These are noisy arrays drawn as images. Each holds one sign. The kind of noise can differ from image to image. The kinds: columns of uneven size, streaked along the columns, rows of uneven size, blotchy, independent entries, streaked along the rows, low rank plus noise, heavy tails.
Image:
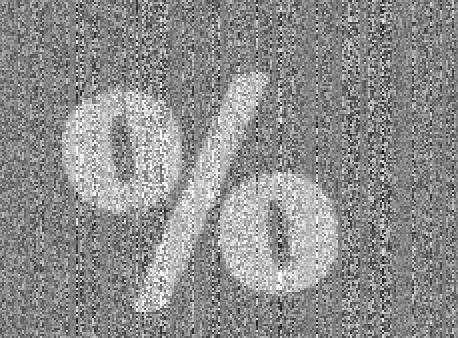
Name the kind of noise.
columns of uneven size
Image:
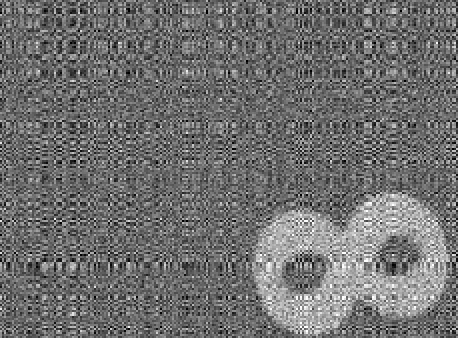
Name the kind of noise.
low rank plus noise
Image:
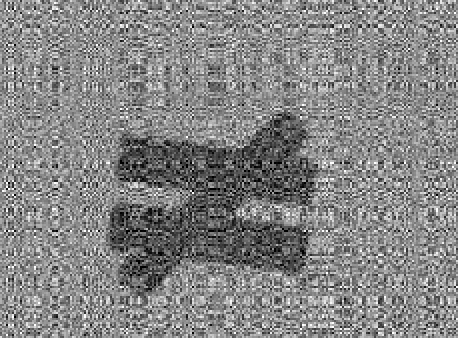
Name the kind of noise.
low rank plus noise
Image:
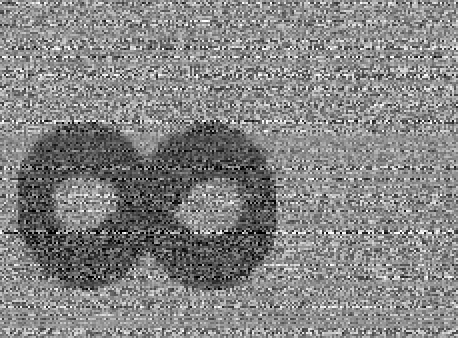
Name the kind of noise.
rows of uneven size
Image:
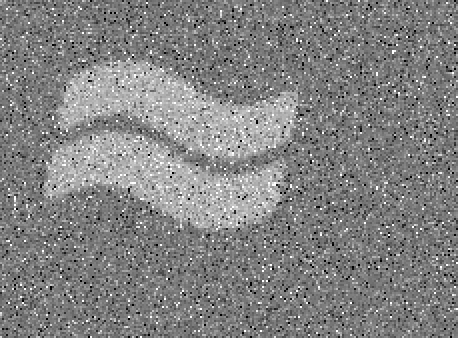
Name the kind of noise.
heavy tails
